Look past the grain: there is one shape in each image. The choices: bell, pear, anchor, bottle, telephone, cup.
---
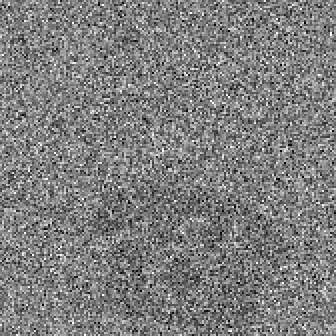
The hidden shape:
telephone
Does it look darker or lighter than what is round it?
darker
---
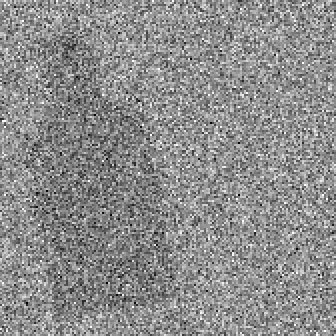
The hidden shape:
bottle
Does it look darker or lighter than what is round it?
darker
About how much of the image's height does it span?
nearly all
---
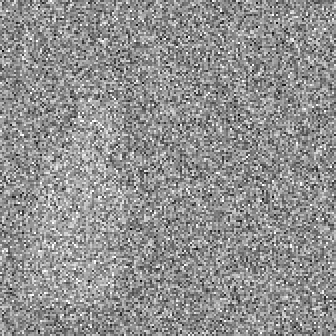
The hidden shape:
bottle
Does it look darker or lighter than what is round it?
lighter
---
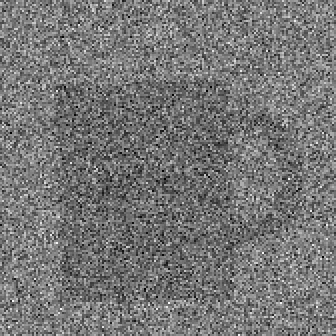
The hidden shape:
cup
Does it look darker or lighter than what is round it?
darker
